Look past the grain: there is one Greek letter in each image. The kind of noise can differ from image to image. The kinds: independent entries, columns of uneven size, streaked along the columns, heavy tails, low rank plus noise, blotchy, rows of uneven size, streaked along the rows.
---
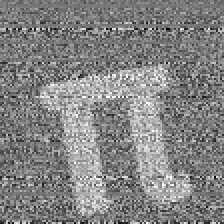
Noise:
rows of uneven size
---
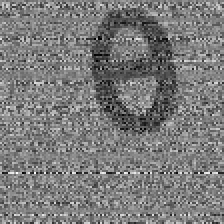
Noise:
rows of uneven size
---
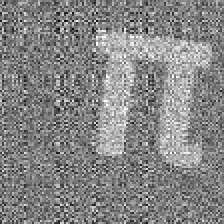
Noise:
low rank plus noise
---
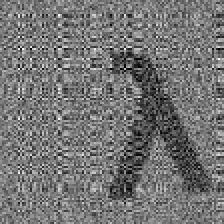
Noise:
low rank plus noise
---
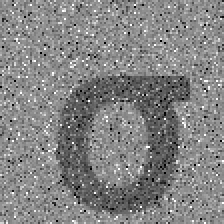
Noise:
heavy tails
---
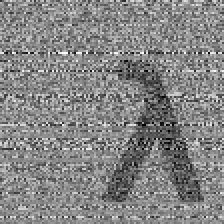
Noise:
rows of uneven size
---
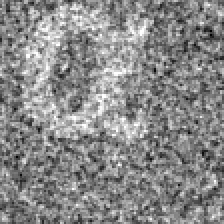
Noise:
blotchy
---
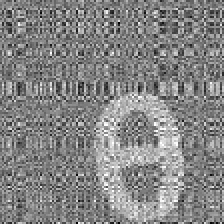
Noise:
low rank plus noise
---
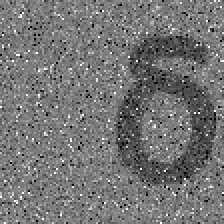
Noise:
heavy tails
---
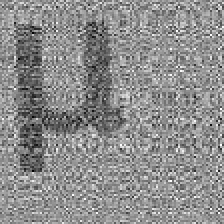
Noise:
low rank plus noise
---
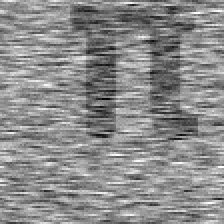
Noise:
streaked along the rows
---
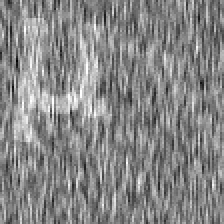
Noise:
streaked along the columns
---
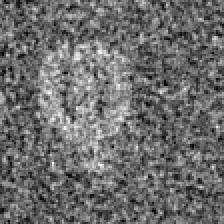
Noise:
blotchy
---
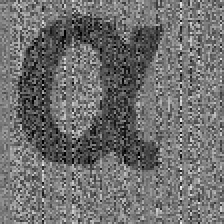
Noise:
columns of uneven size
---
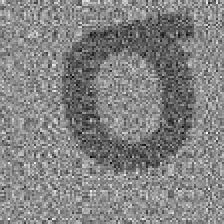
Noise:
low rank plus noise
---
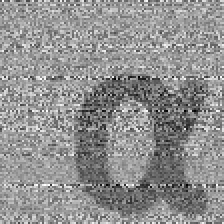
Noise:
rows of uneven size
